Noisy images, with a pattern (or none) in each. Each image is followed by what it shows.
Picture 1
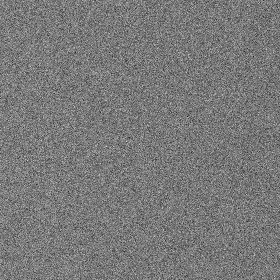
a smooth slope
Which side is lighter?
left
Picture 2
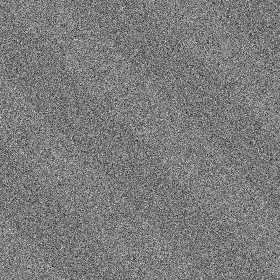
diagonal stripes
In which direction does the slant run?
top left to bottom right
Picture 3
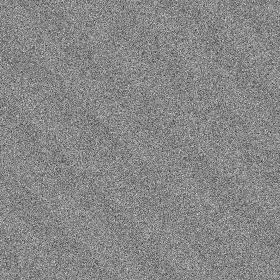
diagonal stripes
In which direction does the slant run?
top left to bottom right
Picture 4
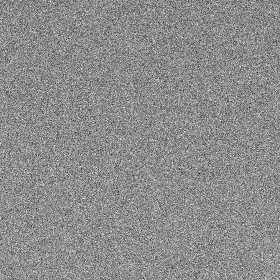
a smooth slope
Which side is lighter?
bottom
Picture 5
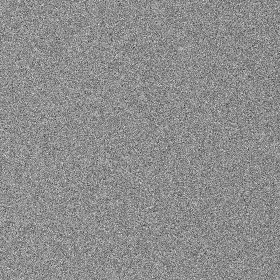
a smooth slope
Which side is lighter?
left
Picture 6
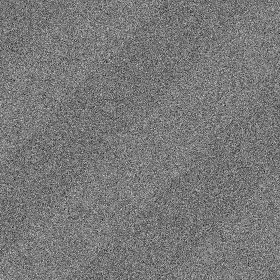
diagonal stripes
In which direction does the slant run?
bottom left to top right
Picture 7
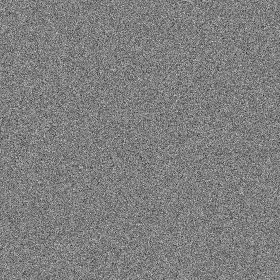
only noise
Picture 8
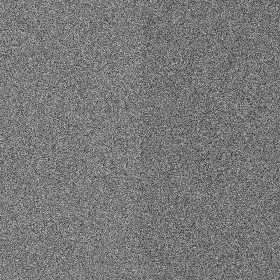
a sharp edge
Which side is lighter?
left
